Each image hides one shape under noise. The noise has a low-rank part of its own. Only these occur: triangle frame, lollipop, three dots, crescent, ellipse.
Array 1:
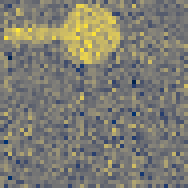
lollipop
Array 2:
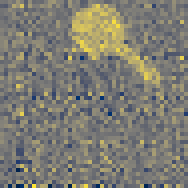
lollipop
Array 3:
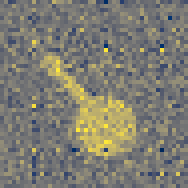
lollipop
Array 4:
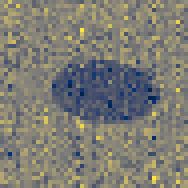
ellipse
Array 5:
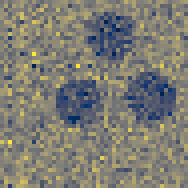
three dots
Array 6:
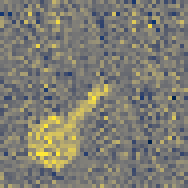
lollipop
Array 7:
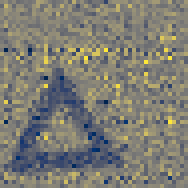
triangle frame
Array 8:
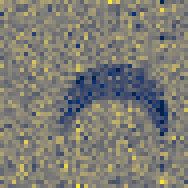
crescent
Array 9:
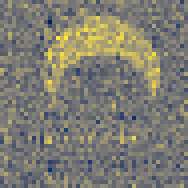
crescent
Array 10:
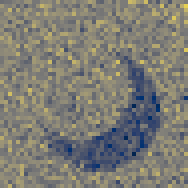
crescent
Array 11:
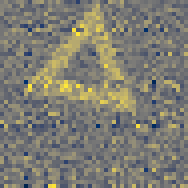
triangle frame
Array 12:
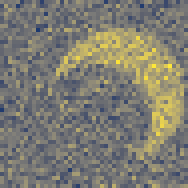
crescent
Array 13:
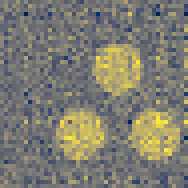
three dots
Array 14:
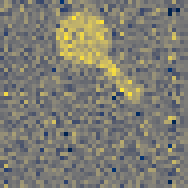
lollipop
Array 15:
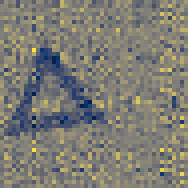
triangle frame
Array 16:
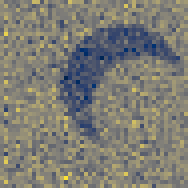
crescent
